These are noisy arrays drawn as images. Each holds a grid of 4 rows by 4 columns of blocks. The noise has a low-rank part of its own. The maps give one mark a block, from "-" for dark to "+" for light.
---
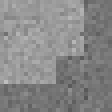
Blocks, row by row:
+++-
+++-
++--
----
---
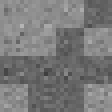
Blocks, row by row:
+++-
++-+
----
+--+
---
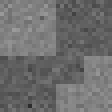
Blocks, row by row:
++--
++--
---+
--++
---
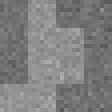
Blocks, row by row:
-+--
-++-
-++-
++--
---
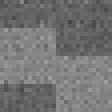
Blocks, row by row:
----
++--
++++
--++
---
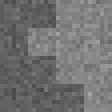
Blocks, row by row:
--++
-+++
--++
---+
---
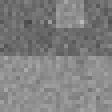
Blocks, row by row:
--+-
----
++++
++++
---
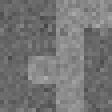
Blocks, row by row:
--++
--+-
-++-
--+-
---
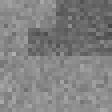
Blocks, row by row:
++--
+---
++++
++++
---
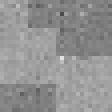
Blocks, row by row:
+---
++--
++++
--++
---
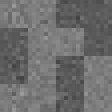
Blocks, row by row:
++--
-++-
-+-+
++-+
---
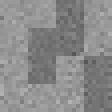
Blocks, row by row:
++-+
+--+
+-+-
+++-
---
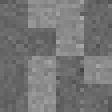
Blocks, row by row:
-++-
--+-
-+-+
-+--
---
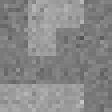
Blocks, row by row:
-++-
-+--
----
+++-
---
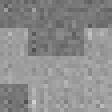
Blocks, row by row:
----
+--+
++++
-+++
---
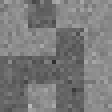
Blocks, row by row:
+-++
++-+
---+
-+-+
